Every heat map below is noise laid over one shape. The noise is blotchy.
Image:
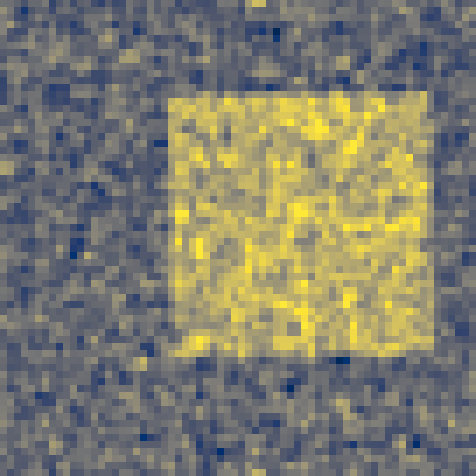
square
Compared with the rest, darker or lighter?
lighter
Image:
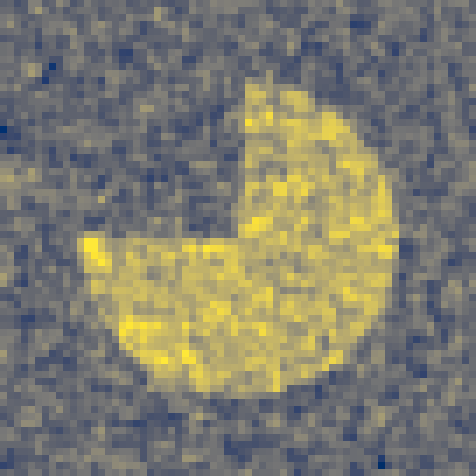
disc with a wedge cut out
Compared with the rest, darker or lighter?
lighter
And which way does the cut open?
up and left
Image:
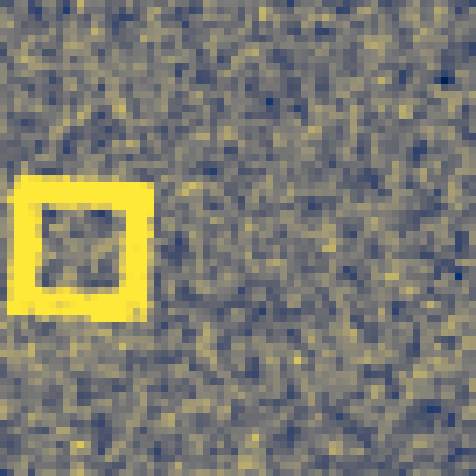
square frame
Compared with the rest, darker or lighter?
lighter
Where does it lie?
middle left
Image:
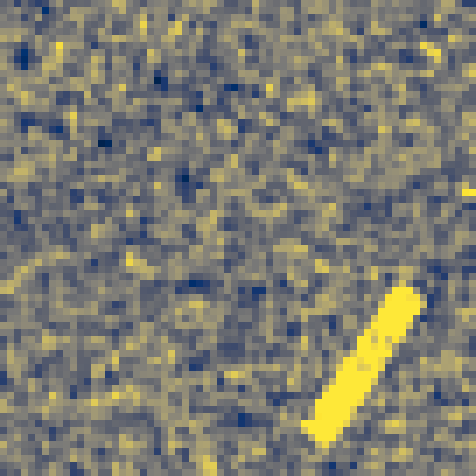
bar
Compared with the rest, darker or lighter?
lighter
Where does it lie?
bottom right
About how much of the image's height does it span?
a third
